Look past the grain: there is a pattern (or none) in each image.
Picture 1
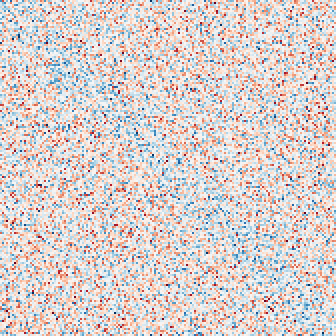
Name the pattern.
a diagonal band
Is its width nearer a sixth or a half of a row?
a sixth
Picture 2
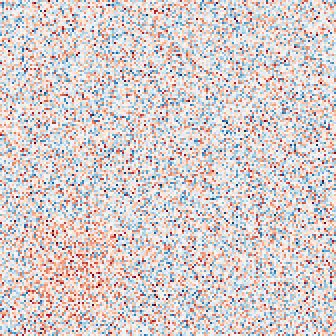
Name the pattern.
one block
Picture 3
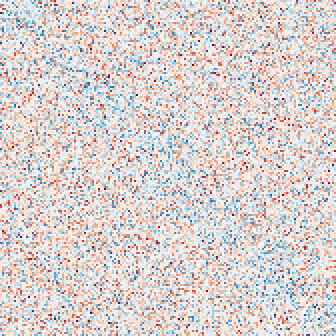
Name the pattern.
blocks along the diagonal
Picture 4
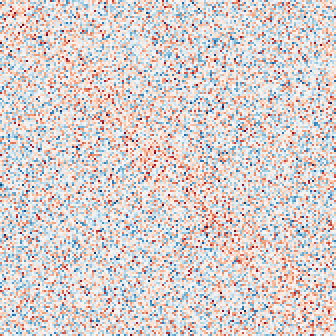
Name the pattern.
a diagonal band
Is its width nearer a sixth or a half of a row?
a sixth
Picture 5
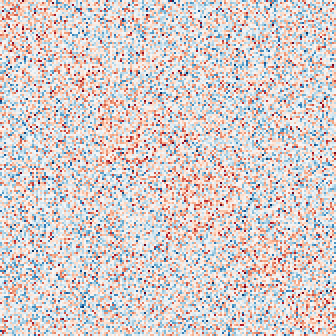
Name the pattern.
blocks along the diagonal
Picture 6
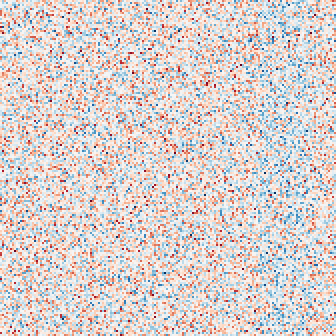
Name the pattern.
one band of columns
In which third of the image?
right
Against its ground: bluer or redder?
bluer
